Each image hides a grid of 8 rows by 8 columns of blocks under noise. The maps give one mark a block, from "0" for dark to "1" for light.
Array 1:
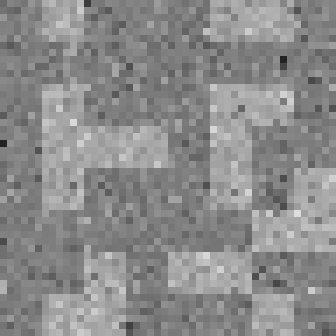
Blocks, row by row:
01000110
00000000
01000110
01110100
01000101
00000011
00101100
01100010
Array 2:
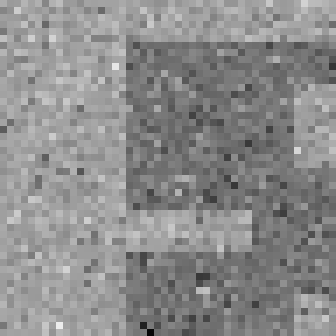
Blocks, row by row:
11111111
11100000
11100001
11100001
11100000
11111100
11100000
11100001
